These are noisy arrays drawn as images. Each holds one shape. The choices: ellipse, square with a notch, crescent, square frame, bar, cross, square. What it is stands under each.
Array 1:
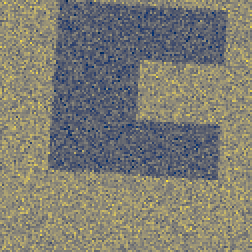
dark square with a notch
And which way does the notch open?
right
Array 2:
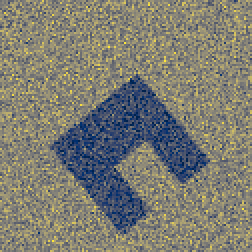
dark square with a notch
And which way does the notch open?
down and right
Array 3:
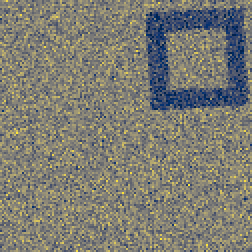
dark square frame, top right
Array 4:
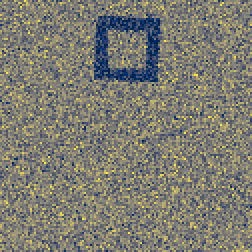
dark square frame, top middle
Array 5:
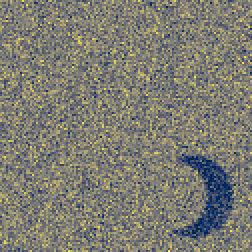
dark crescent, bottom right
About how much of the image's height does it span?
a third
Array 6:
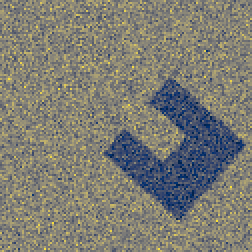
dark square with a notch
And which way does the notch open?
up and left
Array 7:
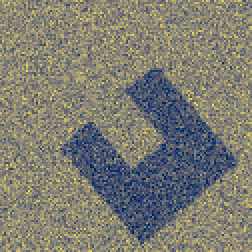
dark square with a notch
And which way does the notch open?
up and left
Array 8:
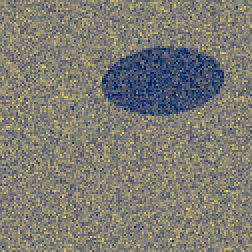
dark ellipse
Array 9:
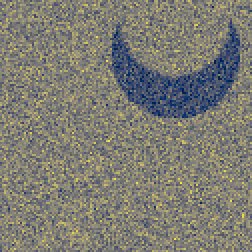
dark crescent
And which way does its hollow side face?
up
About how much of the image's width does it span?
half
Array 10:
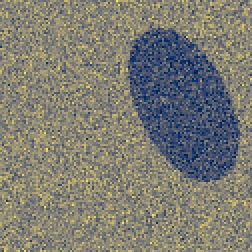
dark ellipse
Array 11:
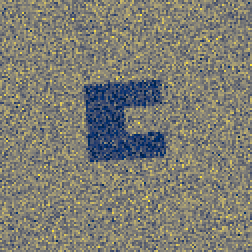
dark square with a notch, centre
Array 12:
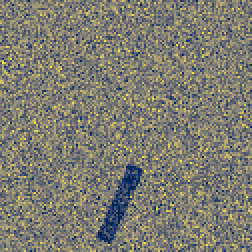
dark bar, bottom middle
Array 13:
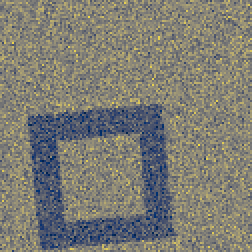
dark square frame
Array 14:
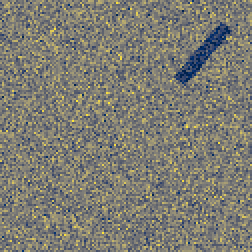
dark bar, top right
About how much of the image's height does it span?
a quarter
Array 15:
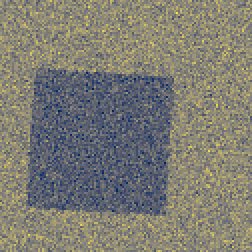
dark square
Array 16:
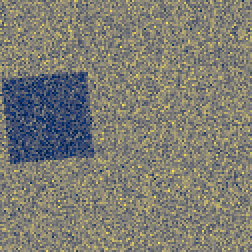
dark square, middle left
